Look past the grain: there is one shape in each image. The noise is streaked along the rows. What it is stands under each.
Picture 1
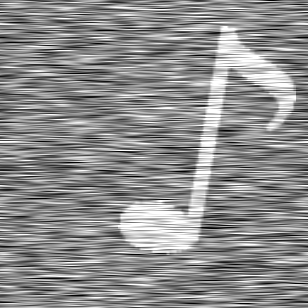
light musical note
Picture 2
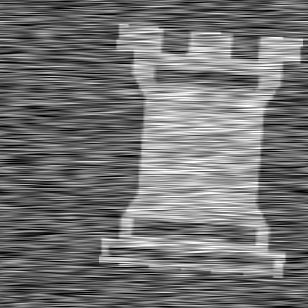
light chess rook
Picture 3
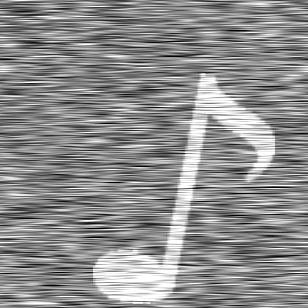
light musical note
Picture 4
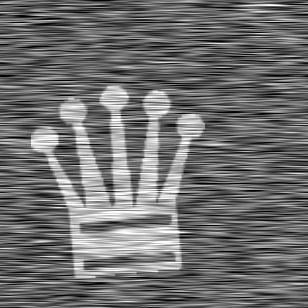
light chess queen
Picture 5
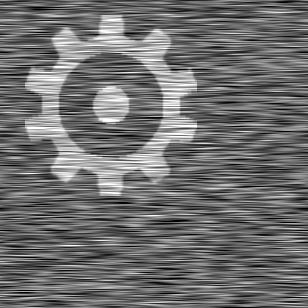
light gear
